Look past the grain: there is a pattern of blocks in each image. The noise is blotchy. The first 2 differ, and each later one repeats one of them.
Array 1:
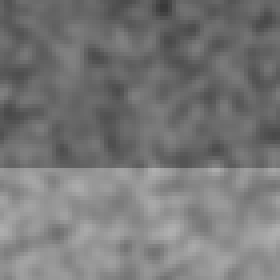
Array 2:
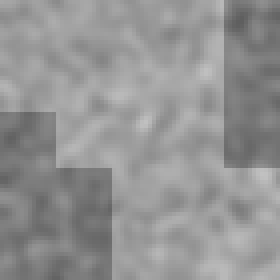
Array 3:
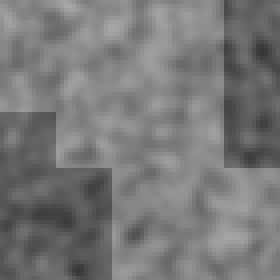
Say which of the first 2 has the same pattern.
2
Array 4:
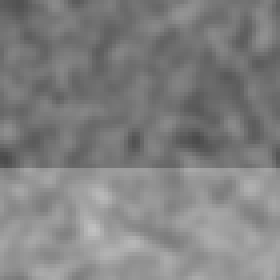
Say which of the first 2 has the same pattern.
1
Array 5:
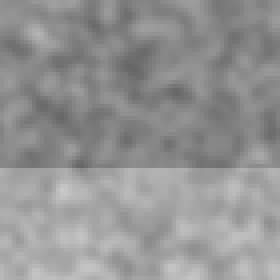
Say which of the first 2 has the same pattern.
1
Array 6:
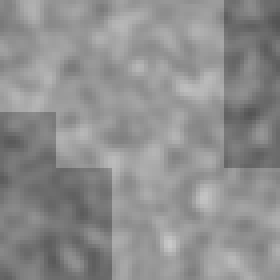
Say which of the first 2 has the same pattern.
2
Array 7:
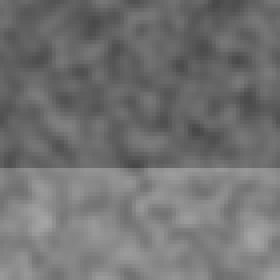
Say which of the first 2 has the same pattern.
1
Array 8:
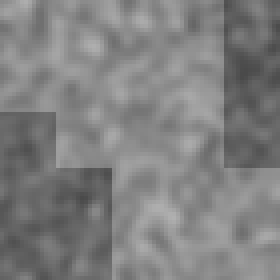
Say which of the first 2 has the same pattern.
2
